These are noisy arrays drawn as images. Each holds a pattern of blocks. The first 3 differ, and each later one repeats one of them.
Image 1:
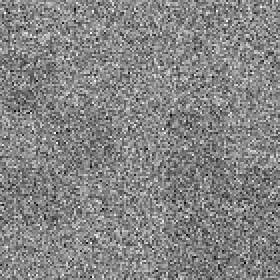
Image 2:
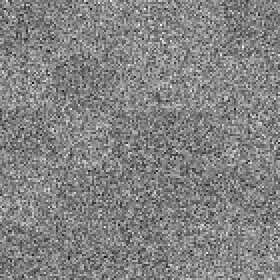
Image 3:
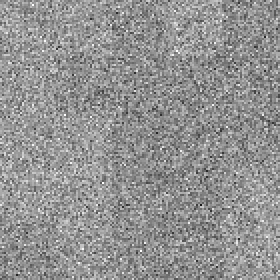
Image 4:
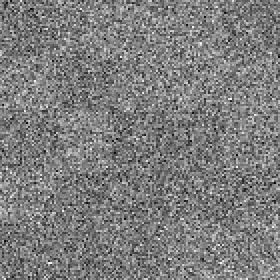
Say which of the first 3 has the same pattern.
2
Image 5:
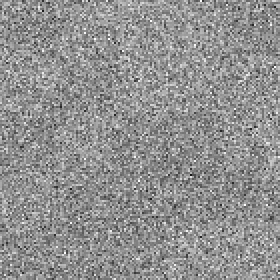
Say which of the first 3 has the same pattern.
2
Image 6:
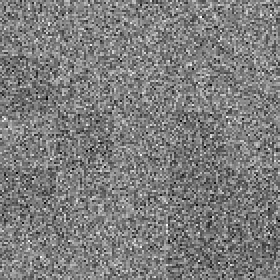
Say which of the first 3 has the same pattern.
1
